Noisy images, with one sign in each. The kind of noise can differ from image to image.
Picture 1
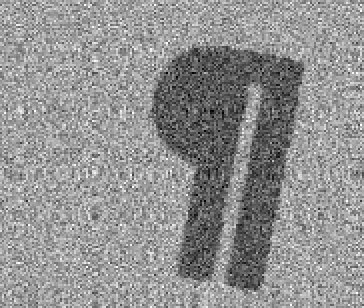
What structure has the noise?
low rank plus noise
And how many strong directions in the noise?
three or four
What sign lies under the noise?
pilcrow
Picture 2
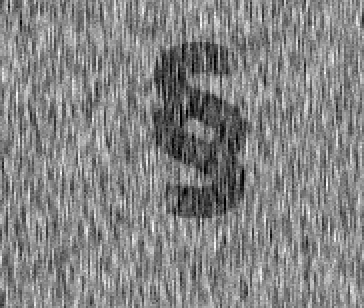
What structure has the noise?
streaked along the columns
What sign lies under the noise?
section sign
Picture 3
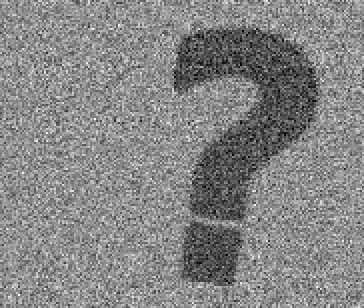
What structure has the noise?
low rank plus noise
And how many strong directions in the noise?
five to eight
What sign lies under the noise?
question mark
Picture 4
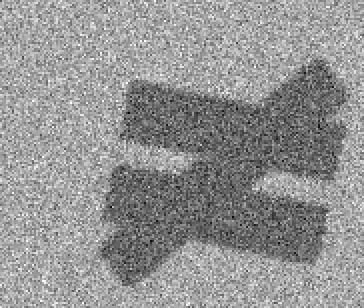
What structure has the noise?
independent entries
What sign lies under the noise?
not-equal sign
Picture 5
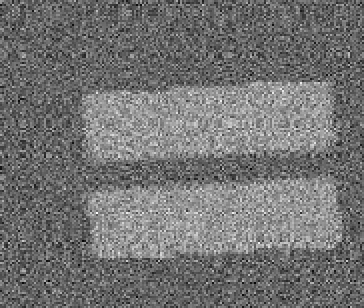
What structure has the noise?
low rank plus noise
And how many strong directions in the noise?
two
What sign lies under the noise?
equals sign
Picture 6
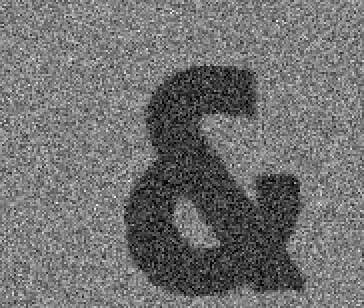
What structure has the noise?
independent entries
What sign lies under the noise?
ampersand
